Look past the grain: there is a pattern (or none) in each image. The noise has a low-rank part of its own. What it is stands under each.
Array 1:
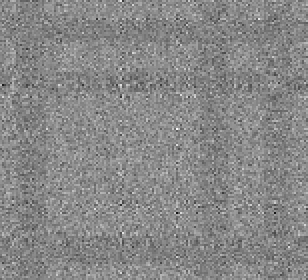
bands of rows crossing bands of columns
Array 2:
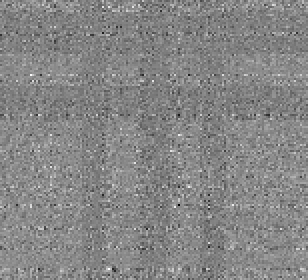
bands of rows crossing bands of columns
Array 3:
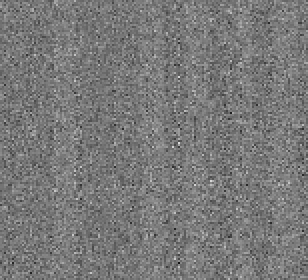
bands of columns
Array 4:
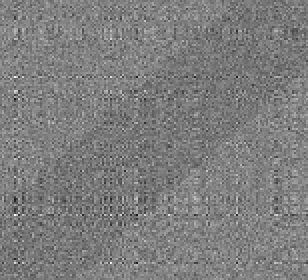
a diagonal band
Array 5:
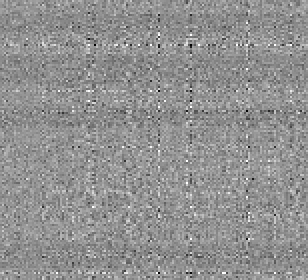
bands of rows
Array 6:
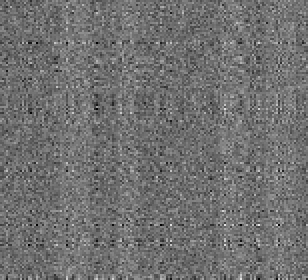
bands of columns
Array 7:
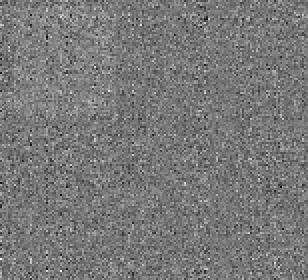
one block
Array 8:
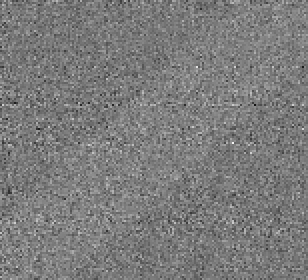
a diagonal band
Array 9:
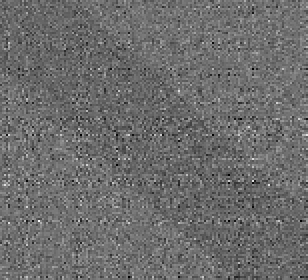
a diagonal band
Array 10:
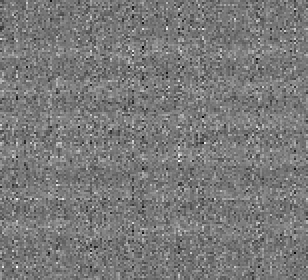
bands of rows
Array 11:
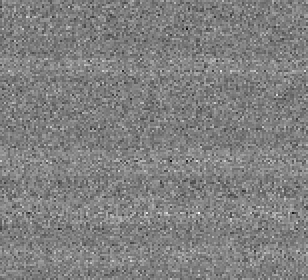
bands of rows
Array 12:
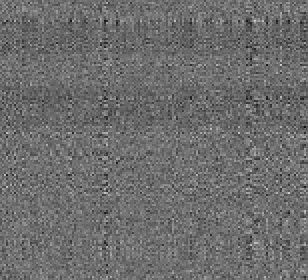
bands of rows
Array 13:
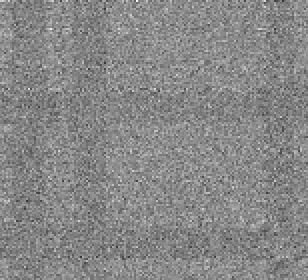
bands of rows crossing bands of columns
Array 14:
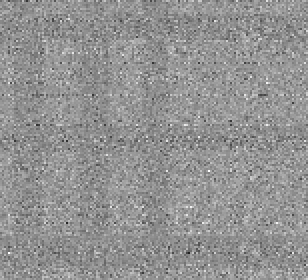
bands of rows crossing bands of columns
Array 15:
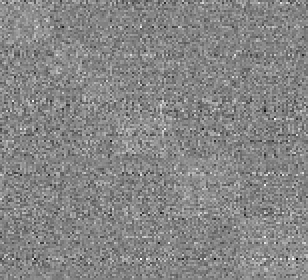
blocks along the diagonal
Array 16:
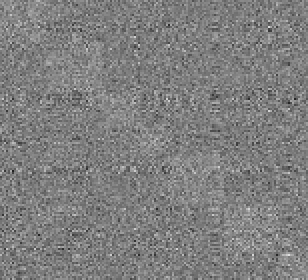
blocks along the diagonal
